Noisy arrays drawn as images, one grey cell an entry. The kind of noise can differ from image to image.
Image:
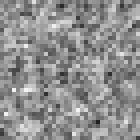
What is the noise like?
blotchy
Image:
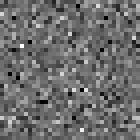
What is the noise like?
heavy tails
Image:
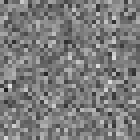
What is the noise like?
low rank plus noise
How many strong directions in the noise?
three or four
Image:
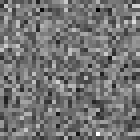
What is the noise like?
low rank plus noise
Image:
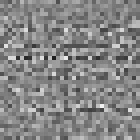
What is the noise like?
rows of uneven size
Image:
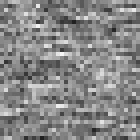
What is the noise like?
streaked along the rows
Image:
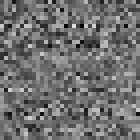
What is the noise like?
rows of uneven size
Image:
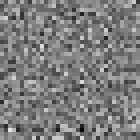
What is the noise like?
low rank plus noise
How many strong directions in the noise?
one
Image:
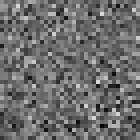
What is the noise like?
low rank plus noise
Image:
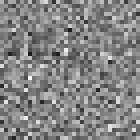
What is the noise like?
low rank plus noise
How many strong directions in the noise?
two
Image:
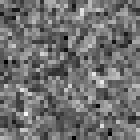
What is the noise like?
blotchy
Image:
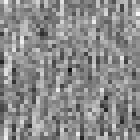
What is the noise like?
streaked along the columns
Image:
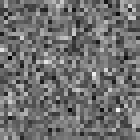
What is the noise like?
independent entries
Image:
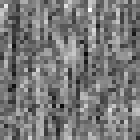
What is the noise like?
streaked along the columns
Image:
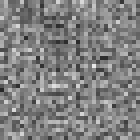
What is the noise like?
low rank plus noise
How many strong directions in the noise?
two
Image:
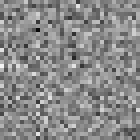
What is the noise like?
low rank plus noise
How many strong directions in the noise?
one
